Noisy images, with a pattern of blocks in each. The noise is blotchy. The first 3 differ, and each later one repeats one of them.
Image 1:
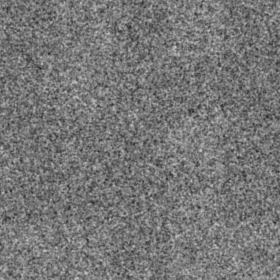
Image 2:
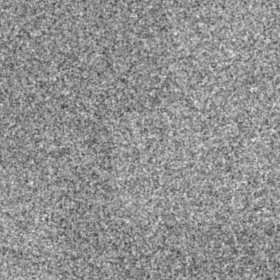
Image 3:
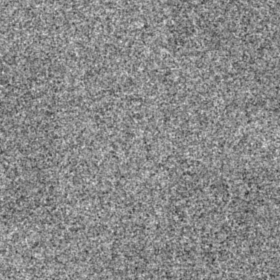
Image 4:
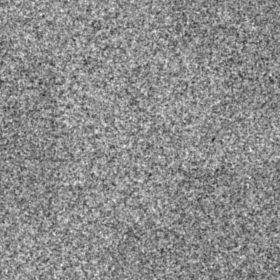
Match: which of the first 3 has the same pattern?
3
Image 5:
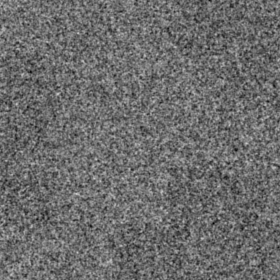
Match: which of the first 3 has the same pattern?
3
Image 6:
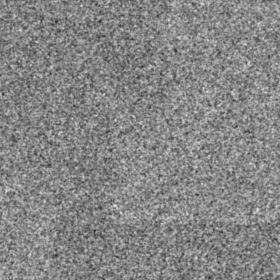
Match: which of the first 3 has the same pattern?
2
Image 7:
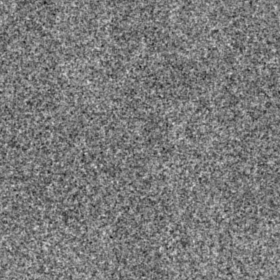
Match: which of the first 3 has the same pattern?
1
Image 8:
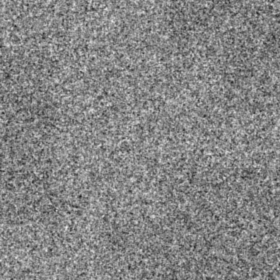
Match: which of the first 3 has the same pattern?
3
